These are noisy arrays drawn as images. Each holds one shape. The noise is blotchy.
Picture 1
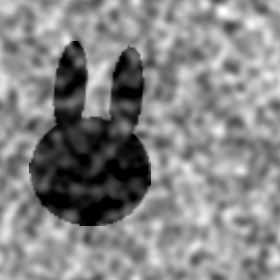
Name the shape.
rabbit's head
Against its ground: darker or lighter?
darker
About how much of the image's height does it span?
two thirds
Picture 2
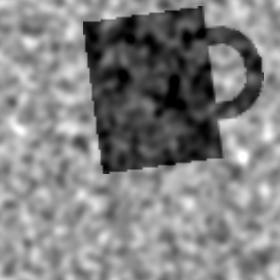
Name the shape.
cup
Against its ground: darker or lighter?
darker
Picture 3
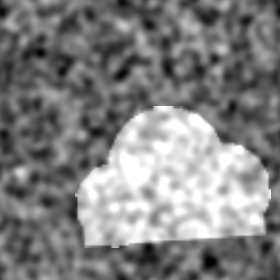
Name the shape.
cloud
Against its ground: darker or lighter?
lighter
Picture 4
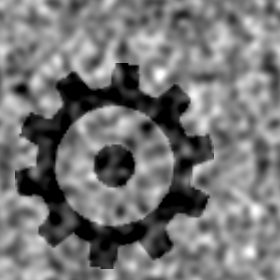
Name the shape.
gear
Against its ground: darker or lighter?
darker
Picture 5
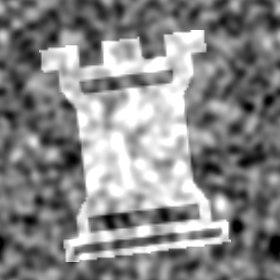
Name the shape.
chess rook
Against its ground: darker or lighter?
lighter
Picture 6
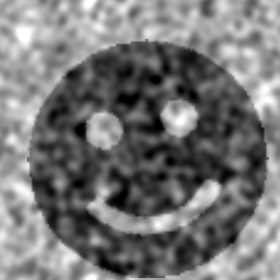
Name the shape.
smiling face
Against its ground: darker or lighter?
darker
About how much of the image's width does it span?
nearly all
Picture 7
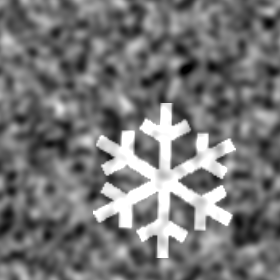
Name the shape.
snowflake
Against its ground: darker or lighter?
lighter
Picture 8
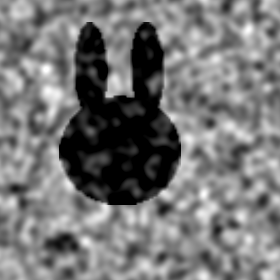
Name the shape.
rabbit's head
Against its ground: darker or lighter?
darker
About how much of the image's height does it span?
two thirds
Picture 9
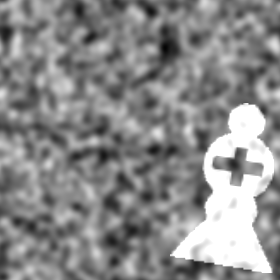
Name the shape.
chess bishop
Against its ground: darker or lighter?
lighter
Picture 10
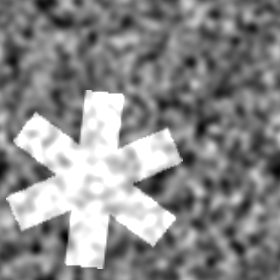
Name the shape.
asterisk
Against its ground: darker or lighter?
lighter
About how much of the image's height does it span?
two thirds
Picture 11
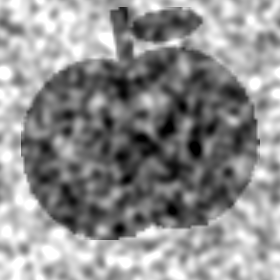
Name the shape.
apple
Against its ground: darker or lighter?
darker
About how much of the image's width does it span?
nearly all
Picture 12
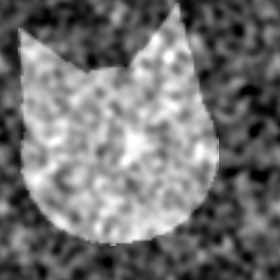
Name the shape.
cat's head
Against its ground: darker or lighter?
lighter
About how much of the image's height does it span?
nearly all
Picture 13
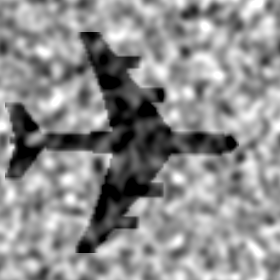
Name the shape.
airplane
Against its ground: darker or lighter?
darker
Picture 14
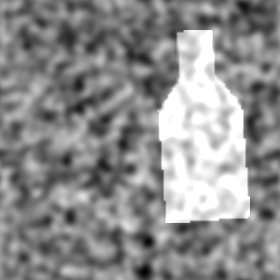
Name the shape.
bottle
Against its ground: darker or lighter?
lighter
